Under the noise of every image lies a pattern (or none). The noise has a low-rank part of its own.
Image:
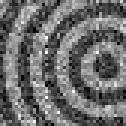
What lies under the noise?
rings round one point
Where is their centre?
middle right
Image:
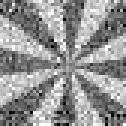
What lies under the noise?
spokes from one point
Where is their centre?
centre
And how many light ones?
8
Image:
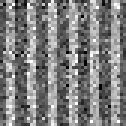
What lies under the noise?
vertical stripes
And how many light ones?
6
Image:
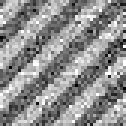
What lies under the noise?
diagonal stripes
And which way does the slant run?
bottom left to top right
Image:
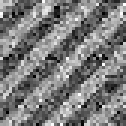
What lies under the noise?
diagonal stripes
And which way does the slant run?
bottom left to top right
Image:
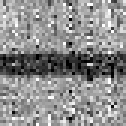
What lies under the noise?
one horizontal stripe
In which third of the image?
middle
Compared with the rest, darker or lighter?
darker
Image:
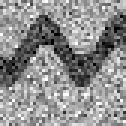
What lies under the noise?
a wavy band
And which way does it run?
left to right
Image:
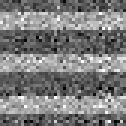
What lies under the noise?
horizontal stripes
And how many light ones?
3
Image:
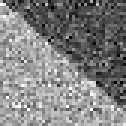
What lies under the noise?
a sharp edge
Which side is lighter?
bottom left
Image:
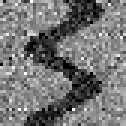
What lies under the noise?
a wavy band
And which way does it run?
top to bottom
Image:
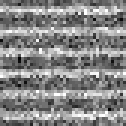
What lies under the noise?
horizontal stripes
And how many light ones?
6
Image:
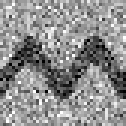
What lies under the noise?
a wavy band
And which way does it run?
left to right
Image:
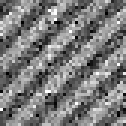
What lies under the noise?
diagonal stripes
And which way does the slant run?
bottom left to top right
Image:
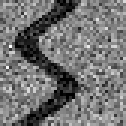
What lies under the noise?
a wavy band
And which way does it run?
top to bottom
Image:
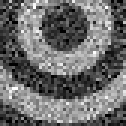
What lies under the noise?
rings round one point
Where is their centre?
top middle
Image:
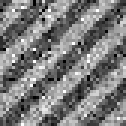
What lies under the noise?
diagonal stripes
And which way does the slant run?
bottom left to top right
